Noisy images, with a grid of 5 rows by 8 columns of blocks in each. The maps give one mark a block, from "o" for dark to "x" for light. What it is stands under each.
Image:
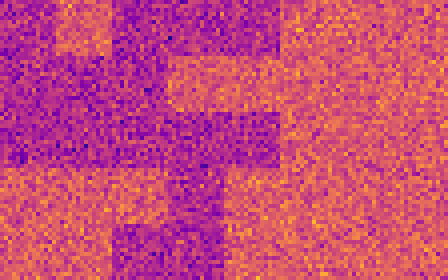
o x o o o x x x
o o o x x x x x
o o o o o x x x
x x x o x x x x
x x o o x x x x
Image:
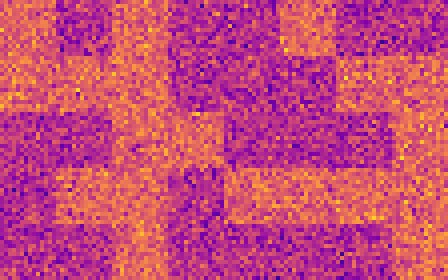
x o x o o x o o
x x x o o o x x
o o x x o o o x
o x x o x x x x
o o x o o o o x
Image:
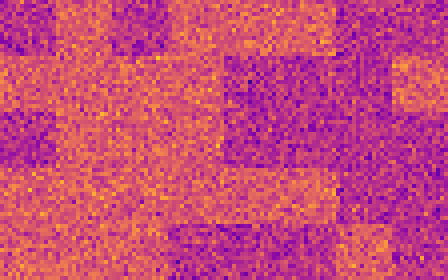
o x o x x x o o
x x x x o o o x
o x x x o o o o
x x x x x x o o
x x x o o o x o
